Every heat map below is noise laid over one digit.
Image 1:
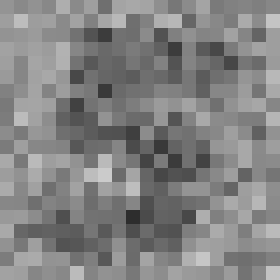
5
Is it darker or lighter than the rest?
darker
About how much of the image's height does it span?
nearly all
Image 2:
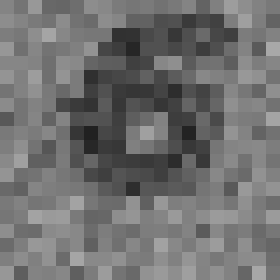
6
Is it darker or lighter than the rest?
darker
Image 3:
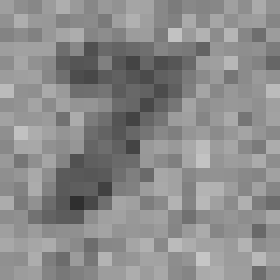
7
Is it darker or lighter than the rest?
darker
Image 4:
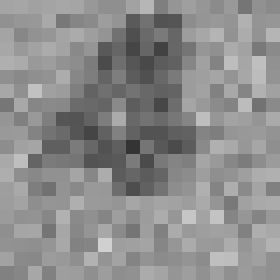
4
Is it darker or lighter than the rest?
darker
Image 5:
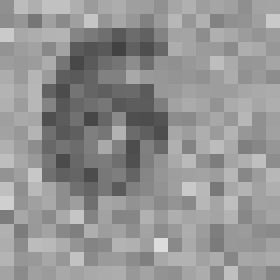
6
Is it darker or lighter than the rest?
darker
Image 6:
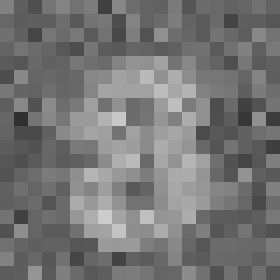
8
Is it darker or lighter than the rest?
lighter
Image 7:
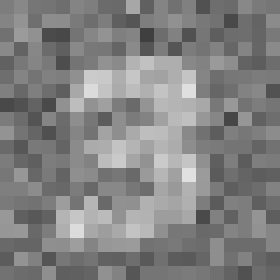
3
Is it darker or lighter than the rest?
lighter
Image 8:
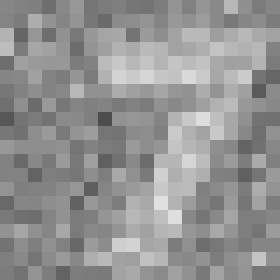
7
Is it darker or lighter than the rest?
lighter
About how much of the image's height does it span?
nearly all
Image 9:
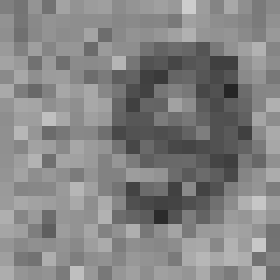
9
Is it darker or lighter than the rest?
darker
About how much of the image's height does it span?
two thirds
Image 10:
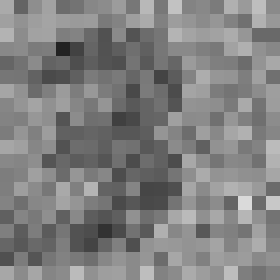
3
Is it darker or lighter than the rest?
darker
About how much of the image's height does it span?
nearly all
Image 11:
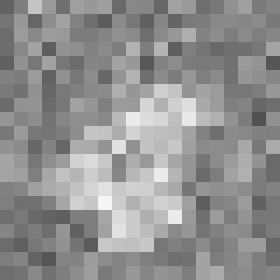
4
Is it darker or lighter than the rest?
lighter
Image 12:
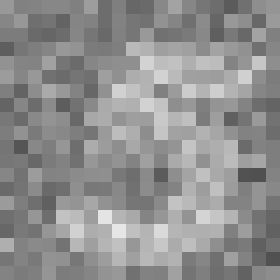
5
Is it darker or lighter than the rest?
lighter
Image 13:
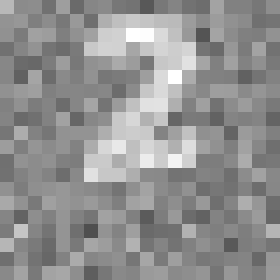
2
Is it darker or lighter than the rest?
lighter
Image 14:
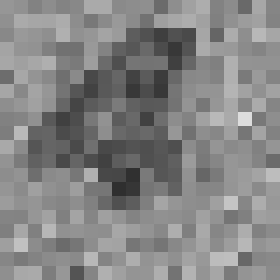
4
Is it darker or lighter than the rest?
darker
